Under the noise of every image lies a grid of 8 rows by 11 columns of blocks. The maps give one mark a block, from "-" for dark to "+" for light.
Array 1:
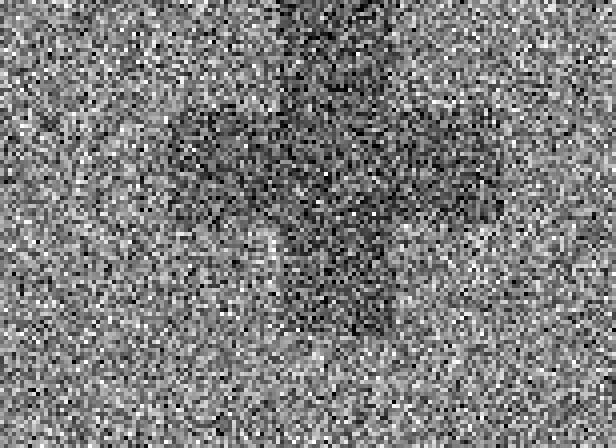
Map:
+++++--++++
+++++--++++
+++------++
+++------++
+++++--++++
+++++--++++
+++++++++++
+++++++++++
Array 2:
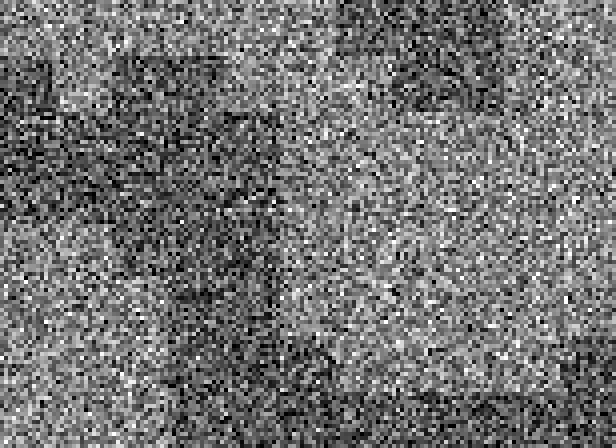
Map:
++++++---++
-+--+++--++
-----++++++
-----++++++
++---++++++
+++--++++++
+++---++++-
+++--------
